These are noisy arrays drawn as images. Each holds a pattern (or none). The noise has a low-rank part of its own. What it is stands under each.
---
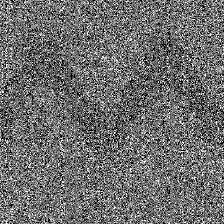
a wavy band
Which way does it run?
left to right
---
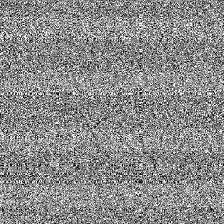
horizontal stripes
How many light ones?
4
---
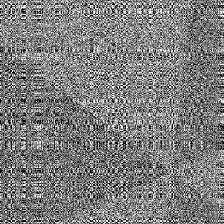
spokes from one point
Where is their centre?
bottom right
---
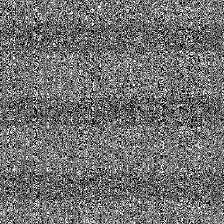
horizontal stripes
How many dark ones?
3
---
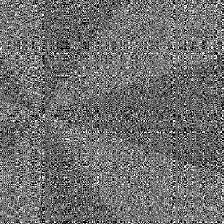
spokes from one point
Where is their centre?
middle left
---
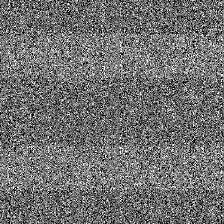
horizontal stripes
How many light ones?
2
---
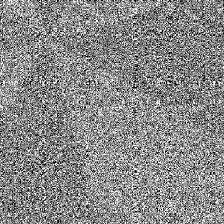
spokes from one point
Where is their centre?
top left
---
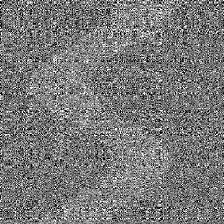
a wavy band
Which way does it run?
top to bottom
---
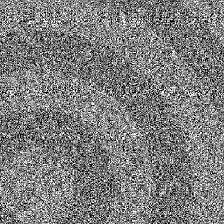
rings round one point
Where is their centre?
bottom left
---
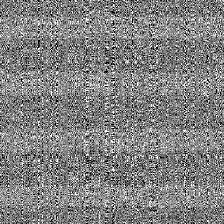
horizontal stripes
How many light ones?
4
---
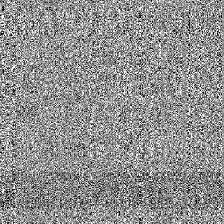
one horizontal stripe
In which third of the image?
bottom
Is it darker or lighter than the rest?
darker
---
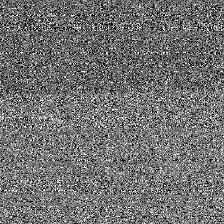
a sharp edge
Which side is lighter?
bottom
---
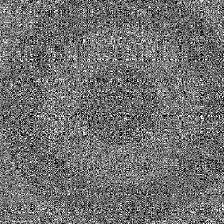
rings round one point
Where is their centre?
centre
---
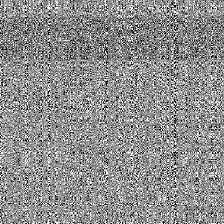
one horizontal stripe
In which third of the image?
top
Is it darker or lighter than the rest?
darker
